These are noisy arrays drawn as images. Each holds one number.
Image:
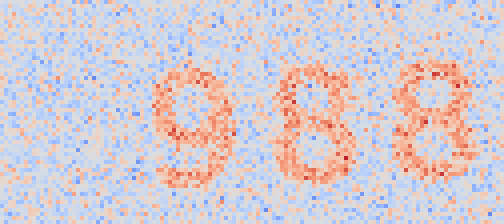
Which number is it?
988
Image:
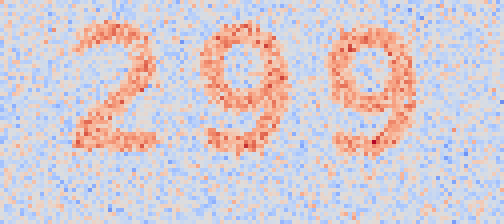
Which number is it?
299
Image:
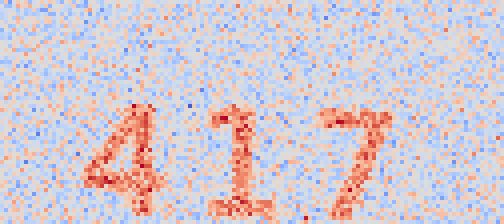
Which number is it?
417
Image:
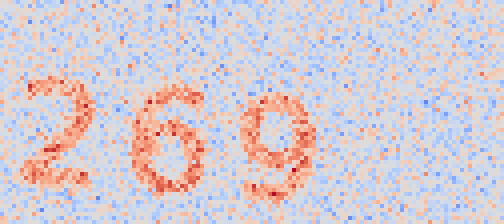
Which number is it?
269
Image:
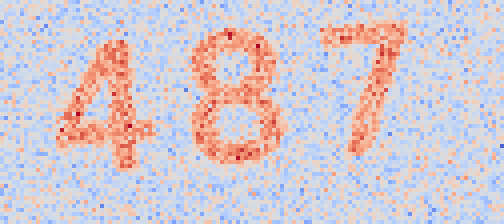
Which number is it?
487
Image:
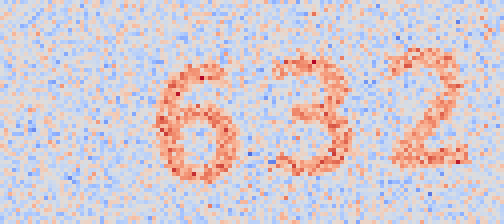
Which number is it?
632
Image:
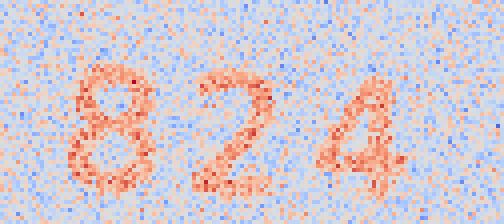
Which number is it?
824
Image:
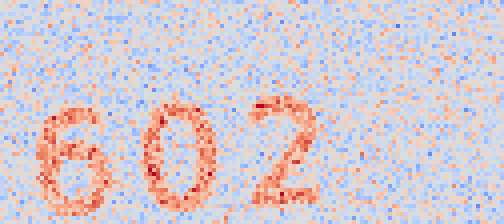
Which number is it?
602
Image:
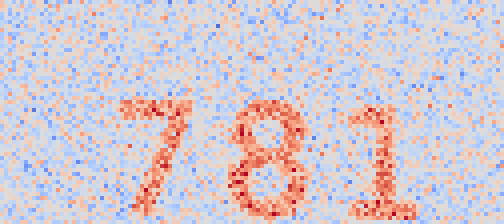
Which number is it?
781
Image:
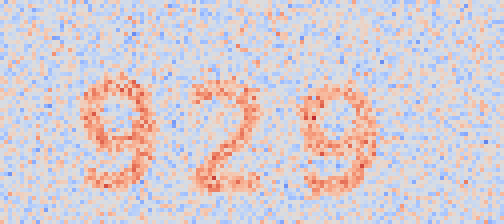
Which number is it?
929
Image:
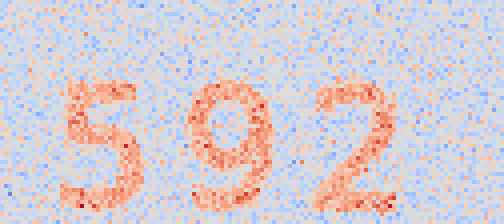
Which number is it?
592
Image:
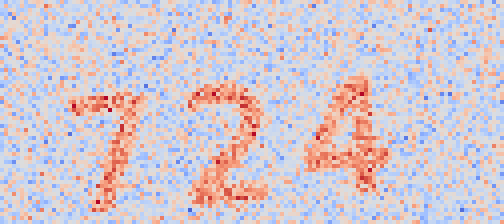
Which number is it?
724
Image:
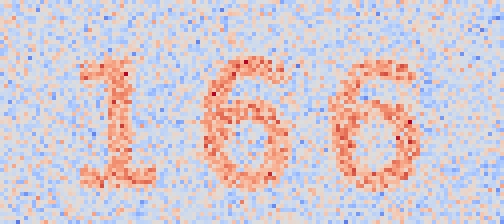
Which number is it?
166
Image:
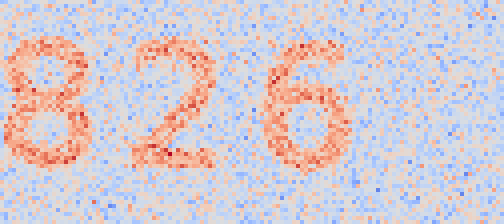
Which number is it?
826
